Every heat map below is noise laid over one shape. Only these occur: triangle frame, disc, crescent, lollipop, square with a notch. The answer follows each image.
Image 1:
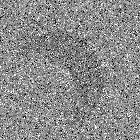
crescent
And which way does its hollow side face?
down and left
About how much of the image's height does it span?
two thirds
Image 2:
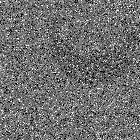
crescent
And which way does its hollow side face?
up
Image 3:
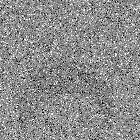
crescent
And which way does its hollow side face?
down
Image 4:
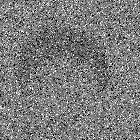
crescent
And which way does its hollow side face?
down
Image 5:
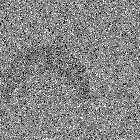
crescent
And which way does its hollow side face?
down
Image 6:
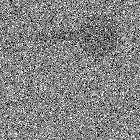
lollipop
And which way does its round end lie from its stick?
right
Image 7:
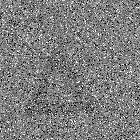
triangle frame
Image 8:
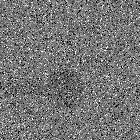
lollipop
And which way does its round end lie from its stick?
right
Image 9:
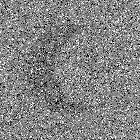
crescent
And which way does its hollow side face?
right
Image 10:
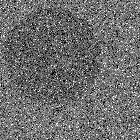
disc
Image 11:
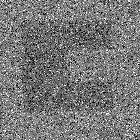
square with a notch
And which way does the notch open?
right
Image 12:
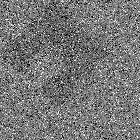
square with a notch
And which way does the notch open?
down and left
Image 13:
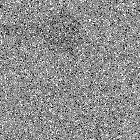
lollipop
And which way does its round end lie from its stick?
right
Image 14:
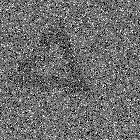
triangle frame
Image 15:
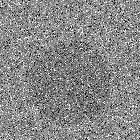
disc
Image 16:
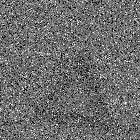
triangle frame
